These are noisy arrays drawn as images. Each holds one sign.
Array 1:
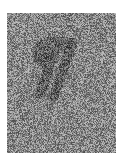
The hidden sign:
pilcrow
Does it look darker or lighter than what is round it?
darker
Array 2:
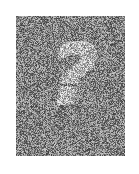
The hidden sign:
question mark
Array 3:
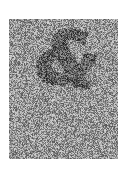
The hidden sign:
ampersand
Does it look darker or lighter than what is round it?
darker
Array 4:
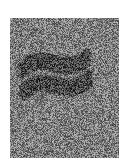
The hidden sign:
approximately sign
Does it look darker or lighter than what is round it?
darker
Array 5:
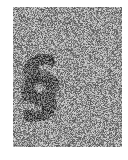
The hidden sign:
section sign
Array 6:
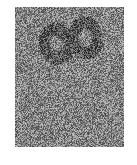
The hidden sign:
infinity sign
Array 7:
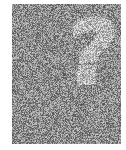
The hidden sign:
question mark
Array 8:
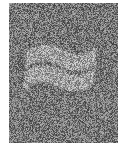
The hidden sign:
approximately sign
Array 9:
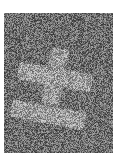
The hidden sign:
plus-minus sign
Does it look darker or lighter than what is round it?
lighter
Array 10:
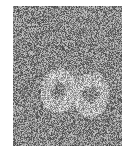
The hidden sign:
infinity sign
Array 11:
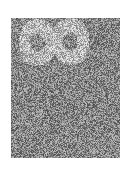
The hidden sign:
infinity sign
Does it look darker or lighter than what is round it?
lighter
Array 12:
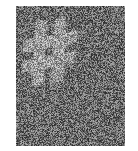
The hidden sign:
hash sign
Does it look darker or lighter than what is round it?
lighter
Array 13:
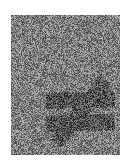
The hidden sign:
not-equal sign
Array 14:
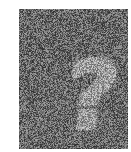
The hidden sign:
question mark
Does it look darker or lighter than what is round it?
lighter
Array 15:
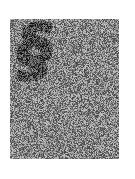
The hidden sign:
section sign
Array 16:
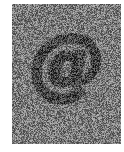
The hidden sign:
at sign
